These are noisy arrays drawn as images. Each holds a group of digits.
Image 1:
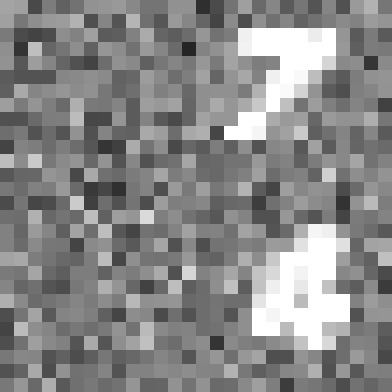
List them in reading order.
top right: 7; bottom right: 4
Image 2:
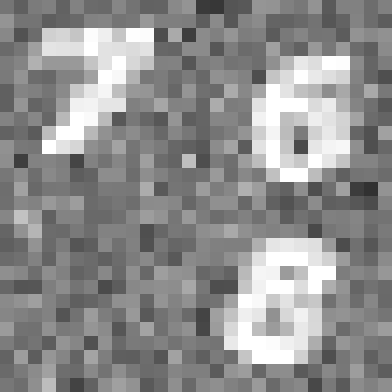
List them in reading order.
top left: 7; top right: 6; bottom right: 8
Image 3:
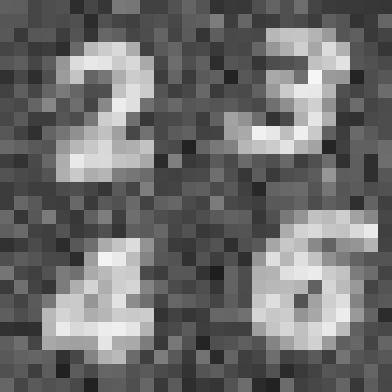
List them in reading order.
top left: 2; top right: 3; bottom left: 4; bottom right: 6
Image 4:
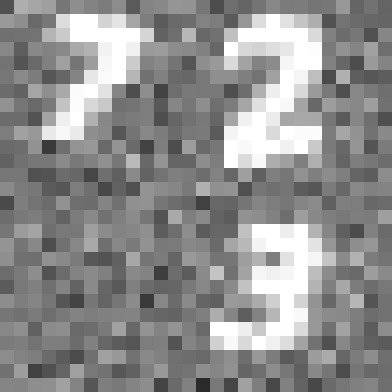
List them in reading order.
top left: 7; top right: 2; bottom right: 3
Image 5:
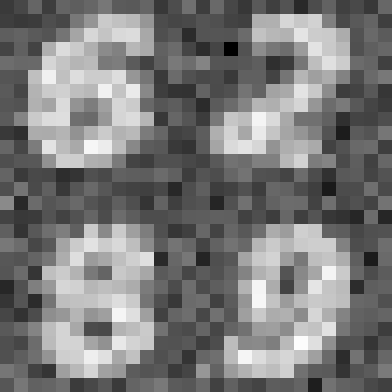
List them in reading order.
top left: 6; top right: 2; bottom left: 8; bottom right: 9
